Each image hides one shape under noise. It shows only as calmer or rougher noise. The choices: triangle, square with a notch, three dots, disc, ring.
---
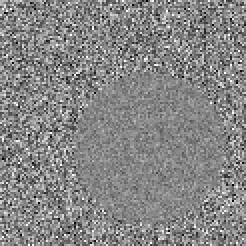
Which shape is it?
disc
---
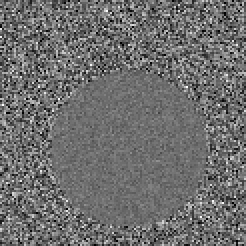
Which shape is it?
disc
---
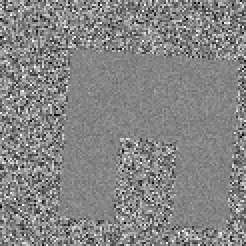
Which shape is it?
square with a notch
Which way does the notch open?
down
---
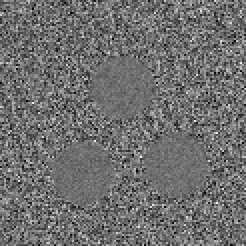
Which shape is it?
three dots
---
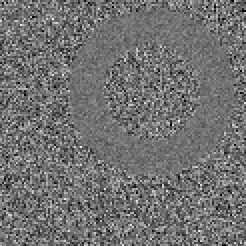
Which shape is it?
ring
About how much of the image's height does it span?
two thirds
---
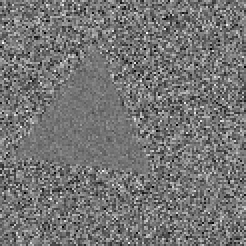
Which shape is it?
triangle
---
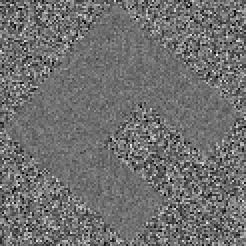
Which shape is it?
square with a notch
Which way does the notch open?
down and right
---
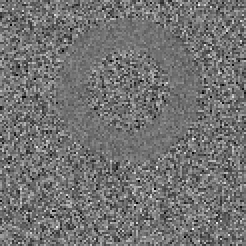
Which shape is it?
ring
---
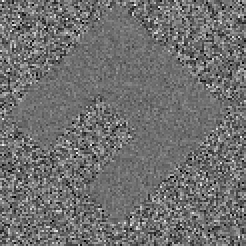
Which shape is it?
square with a notch
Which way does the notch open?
down and left
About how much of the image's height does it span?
nearly all
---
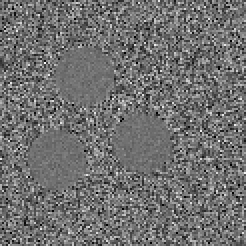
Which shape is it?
three dots
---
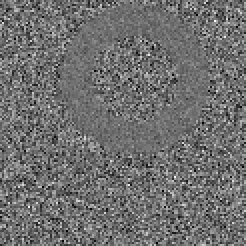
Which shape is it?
ring
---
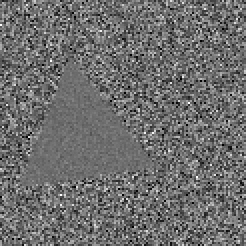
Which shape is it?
triangle
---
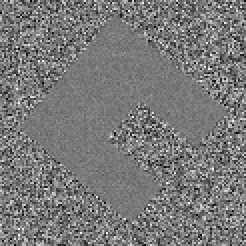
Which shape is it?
square with a notch
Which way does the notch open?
down and right
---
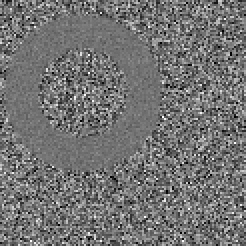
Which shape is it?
ring
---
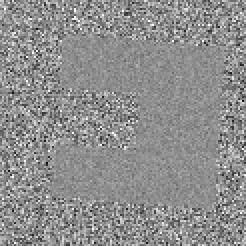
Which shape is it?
square with a notch
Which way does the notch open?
left
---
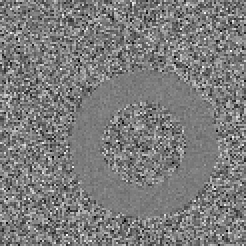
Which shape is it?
ring
